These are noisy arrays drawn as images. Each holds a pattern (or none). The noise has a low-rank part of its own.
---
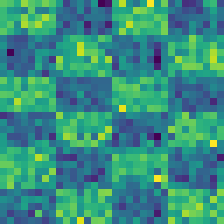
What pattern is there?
a checkerboard
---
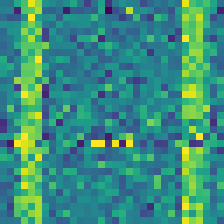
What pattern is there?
bands of columns
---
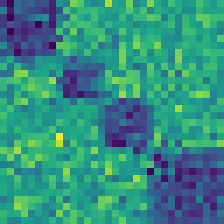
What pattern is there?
blocks along the diagonal
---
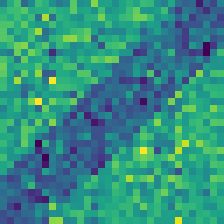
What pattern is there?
a diagonal band
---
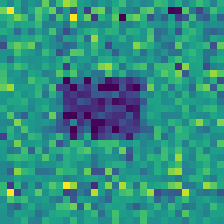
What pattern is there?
one block
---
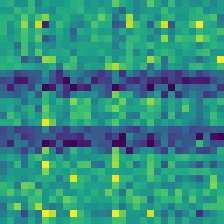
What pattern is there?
bands of rows
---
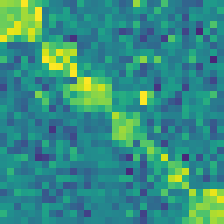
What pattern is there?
blocks along the diagonal
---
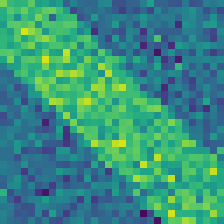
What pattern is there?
a diagonal band
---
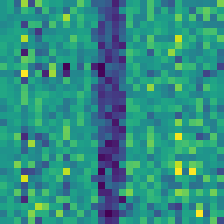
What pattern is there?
one band of columns
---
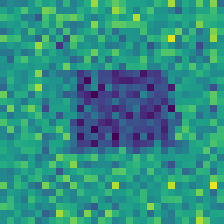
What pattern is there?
one block
